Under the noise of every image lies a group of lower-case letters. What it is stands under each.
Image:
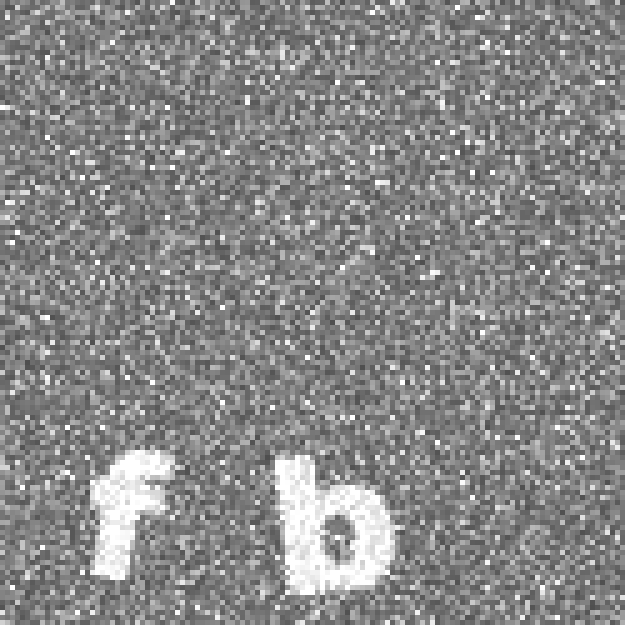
bottom left: f; bottom middle: b
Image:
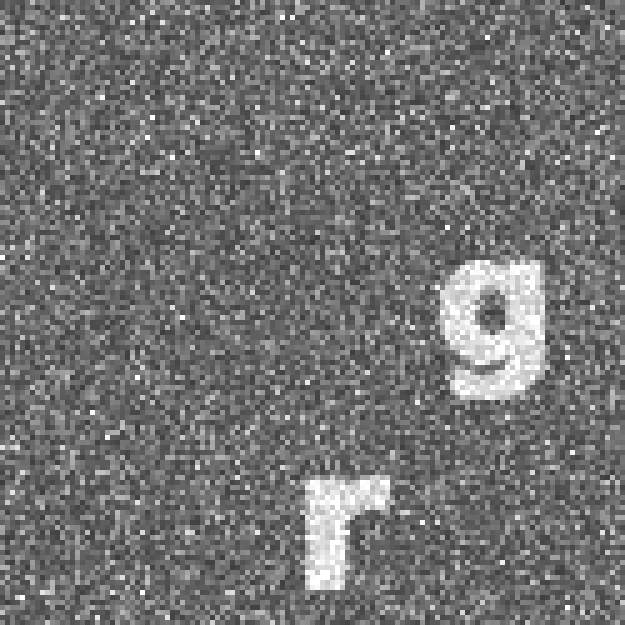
middle right: g; bottom middle: r
